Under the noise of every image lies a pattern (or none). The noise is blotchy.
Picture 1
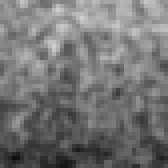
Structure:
a smooth slope
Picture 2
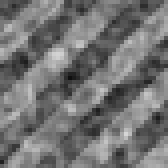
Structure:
diagonal stripes
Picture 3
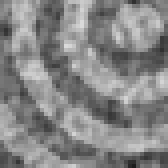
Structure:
rings round one point
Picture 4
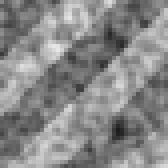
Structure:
diagonal stripes
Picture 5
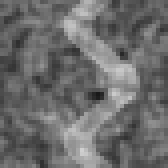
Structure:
a wavy band
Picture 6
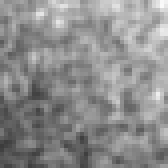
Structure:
a smooth slope
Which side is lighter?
top right
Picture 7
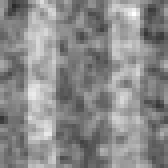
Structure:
vertical stripes
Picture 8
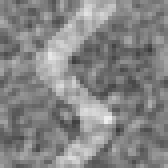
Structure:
a wavy band
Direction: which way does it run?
top to bottom
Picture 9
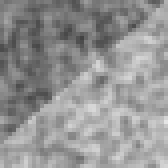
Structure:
a sharp edge
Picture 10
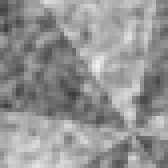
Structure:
spokes from one point
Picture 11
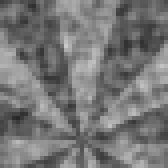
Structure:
spokes from one point
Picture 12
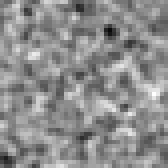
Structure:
only noise
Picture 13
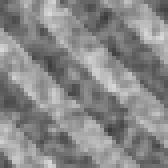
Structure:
diagonal stripes
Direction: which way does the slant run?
top left to bottom right
